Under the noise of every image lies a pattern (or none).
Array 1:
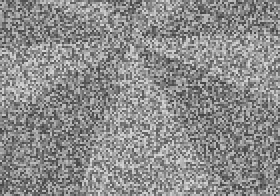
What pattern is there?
spokes from one point
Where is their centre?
top middle
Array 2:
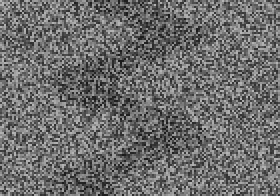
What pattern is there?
a wavy band
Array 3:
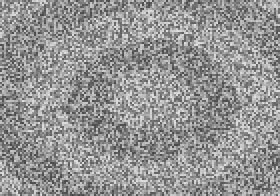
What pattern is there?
rings round one point
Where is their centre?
centre
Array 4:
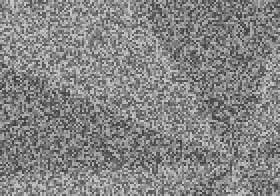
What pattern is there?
spokes from one point
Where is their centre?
bottom right
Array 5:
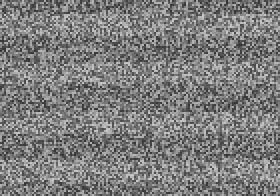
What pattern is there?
horizontal stripes
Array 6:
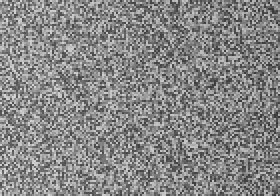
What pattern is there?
a smooth slope
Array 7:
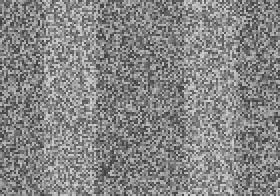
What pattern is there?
vertical stripes
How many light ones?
2
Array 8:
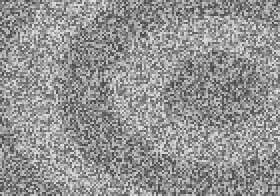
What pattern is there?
rings round one point
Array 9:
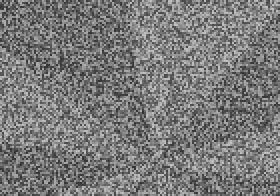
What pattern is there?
spokes from one point
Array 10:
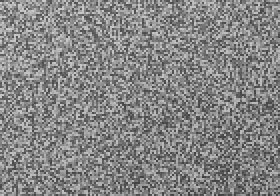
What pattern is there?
a smooth slope
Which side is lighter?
top left
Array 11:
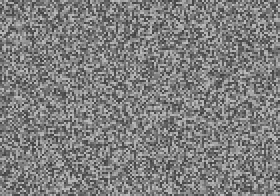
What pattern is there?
only noise
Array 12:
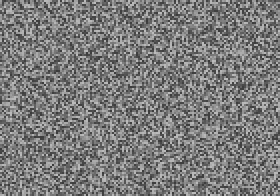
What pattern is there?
only noise
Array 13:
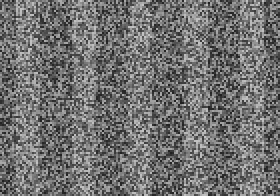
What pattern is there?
vertical stripes
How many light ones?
5
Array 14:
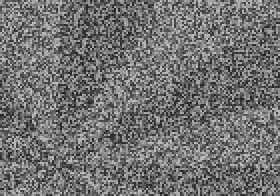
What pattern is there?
spokes from one point
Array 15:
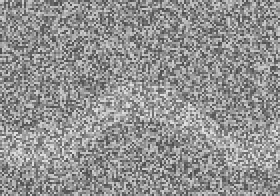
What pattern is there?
a wavy band
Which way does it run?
left to right
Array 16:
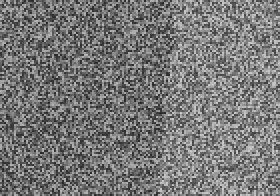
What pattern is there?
a sharp edge
